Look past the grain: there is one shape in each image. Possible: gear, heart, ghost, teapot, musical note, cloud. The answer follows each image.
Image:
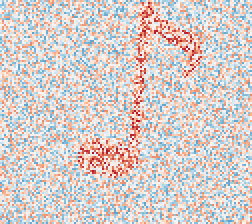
musical note
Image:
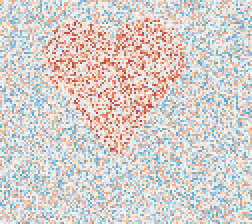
heart
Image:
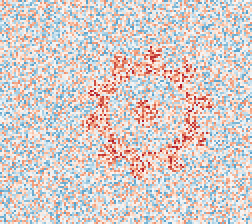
gear
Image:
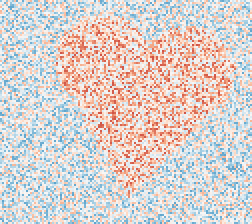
heart
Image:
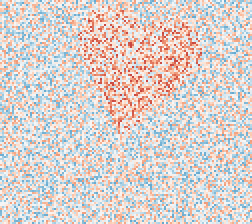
heart
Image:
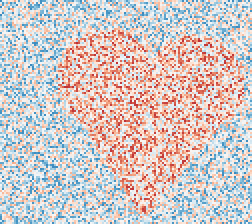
heart
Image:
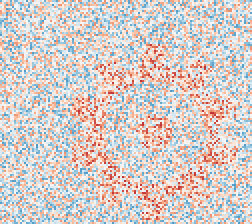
gear
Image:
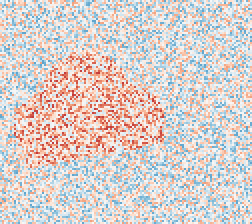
cloud
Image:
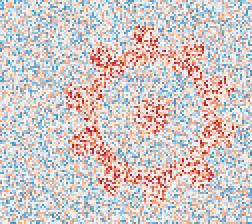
gear
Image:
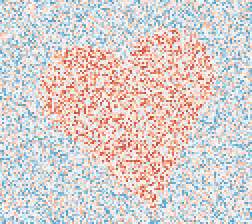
heart
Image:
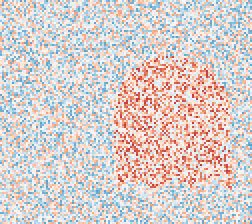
ghost
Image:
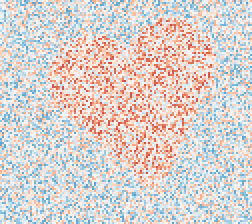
heart
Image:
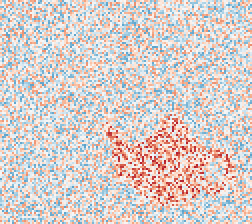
teapot
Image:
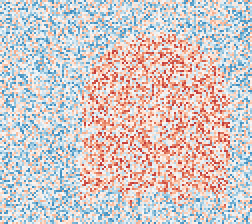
ghost
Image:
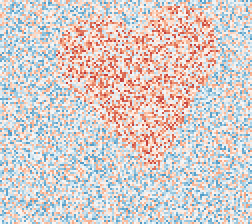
heart
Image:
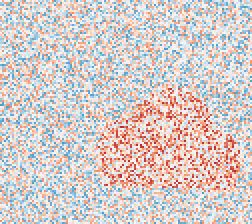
cloud
